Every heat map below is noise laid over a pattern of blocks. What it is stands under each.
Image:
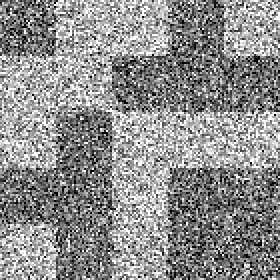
mirrored about the diagonal from the top left
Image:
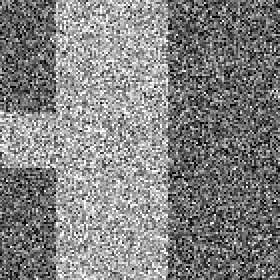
top and bottom mirror each other
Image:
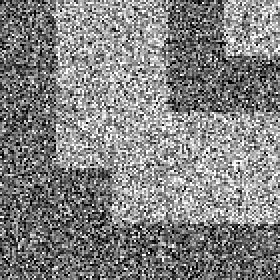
mirrored about the diagonal from the bottom left
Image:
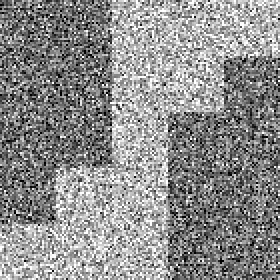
the same after a half turn
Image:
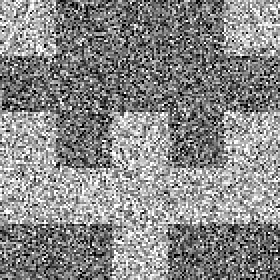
left and right mirror each other
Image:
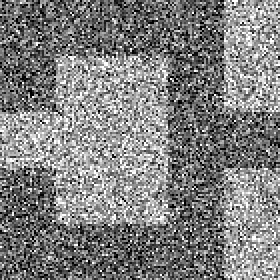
top and bottom mirror each other
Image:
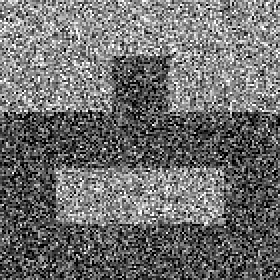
left and right mirror each other
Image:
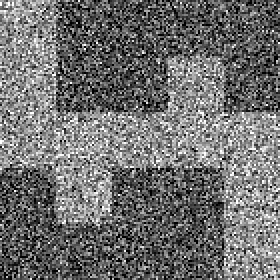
the same after a half turn
